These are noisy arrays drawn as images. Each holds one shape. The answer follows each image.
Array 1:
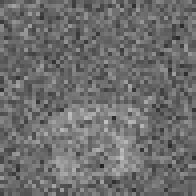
telephone
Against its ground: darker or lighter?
lighter
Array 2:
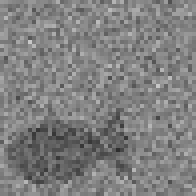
fish
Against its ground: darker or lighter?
darker
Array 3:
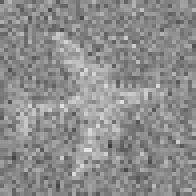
airplane
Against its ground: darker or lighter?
lighter
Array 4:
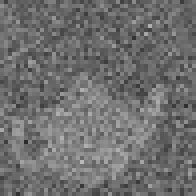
teapot
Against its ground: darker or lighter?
lighter
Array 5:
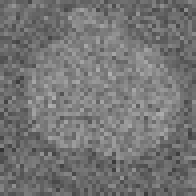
apple
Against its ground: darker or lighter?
lighter
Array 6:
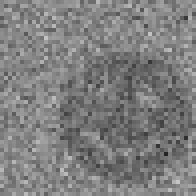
smiling face
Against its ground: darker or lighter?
darker
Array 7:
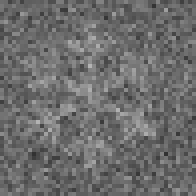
snowflake
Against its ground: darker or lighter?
lighter
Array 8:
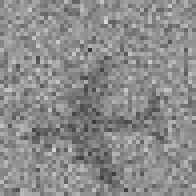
airplane
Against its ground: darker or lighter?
darker
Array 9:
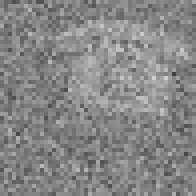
telephone
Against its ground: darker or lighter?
lighter
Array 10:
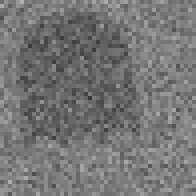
ghost
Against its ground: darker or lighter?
darker
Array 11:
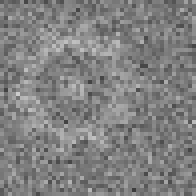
gear
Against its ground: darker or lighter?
lighter
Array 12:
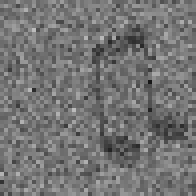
pair of musical notes
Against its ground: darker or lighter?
darker
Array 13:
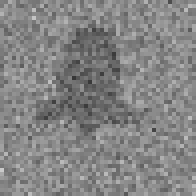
bell
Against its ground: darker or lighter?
darker
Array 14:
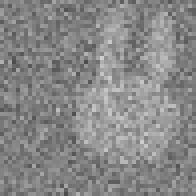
rabbit's head
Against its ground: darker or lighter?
lighter
